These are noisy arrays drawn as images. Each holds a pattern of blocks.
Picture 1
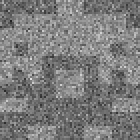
left and right mirror each other
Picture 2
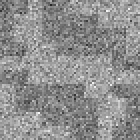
the same after a half turn
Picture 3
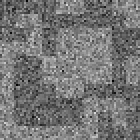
mirrored about the diagonal from the bottom left
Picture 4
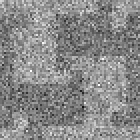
the same after a half turn
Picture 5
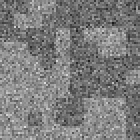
no symmetry
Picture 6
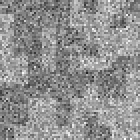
no symmetry
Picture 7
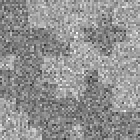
mirrored about the diagonal from the bottom left
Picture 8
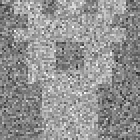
left and right mirror each other
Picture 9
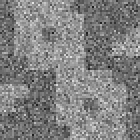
the same after a half turn
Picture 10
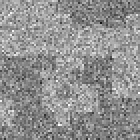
no symmetry
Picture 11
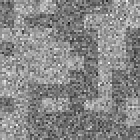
no symmetry
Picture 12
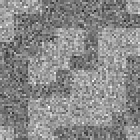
mirrored about the diagonal from the top left
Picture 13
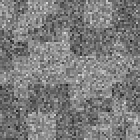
the same after a half turn
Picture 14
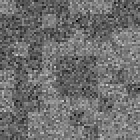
mirrored about the diagonal from the top left
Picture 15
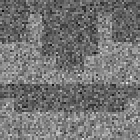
left and right mirror each other
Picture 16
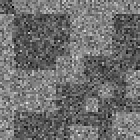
mirrored about the diagonal from the top left
